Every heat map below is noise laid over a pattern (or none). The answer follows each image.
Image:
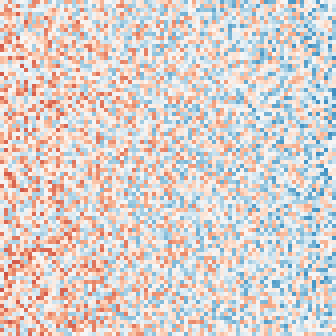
a smooth slope
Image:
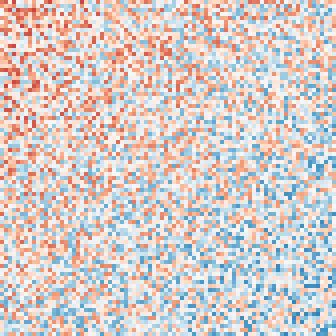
a smooth slope
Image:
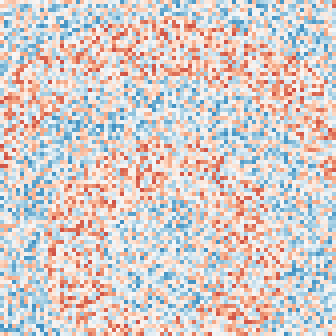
rings round one point
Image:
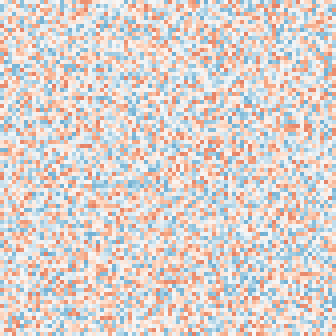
only noise
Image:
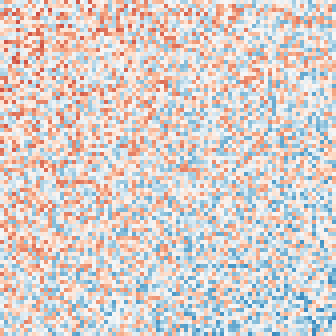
a smooth slope
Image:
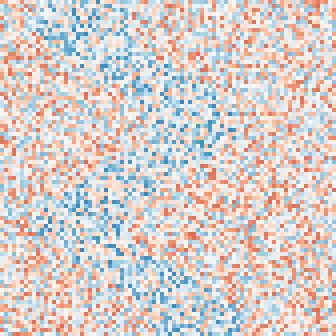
a wavy band
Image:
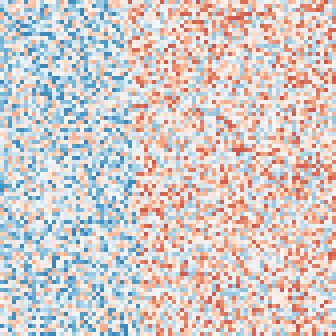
a sharp edge
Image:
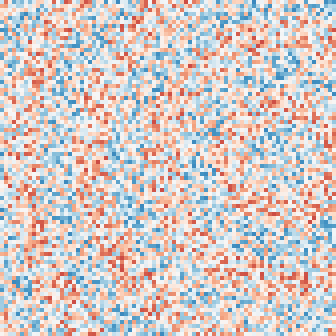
rings round one point
